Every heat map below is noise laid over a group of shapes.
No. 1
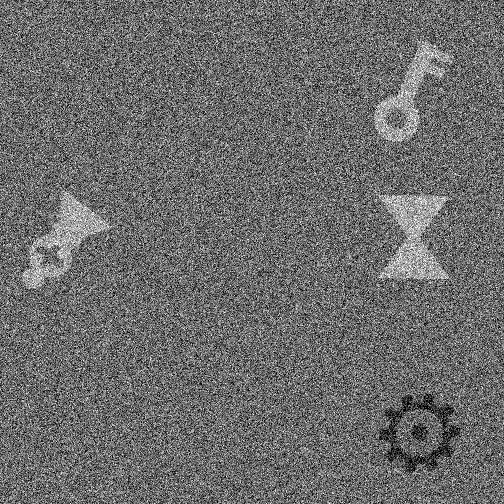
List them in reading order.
top right: light key; middle left: light chess bishop; middle right: light bow tie; bottom right: dark gear
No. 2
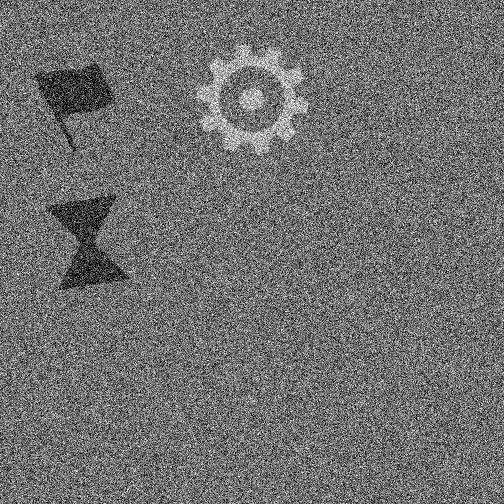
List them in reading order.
top left: dark flag; top middle: light gear; middle left: dark bow tie
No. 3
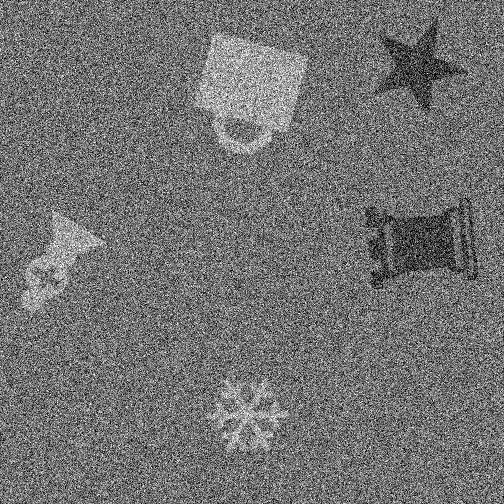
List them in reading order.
top middle: light cup; top right: dark star; middle left: light chess bishop; middle right: dark chess rook; bottom middle: light snowflake
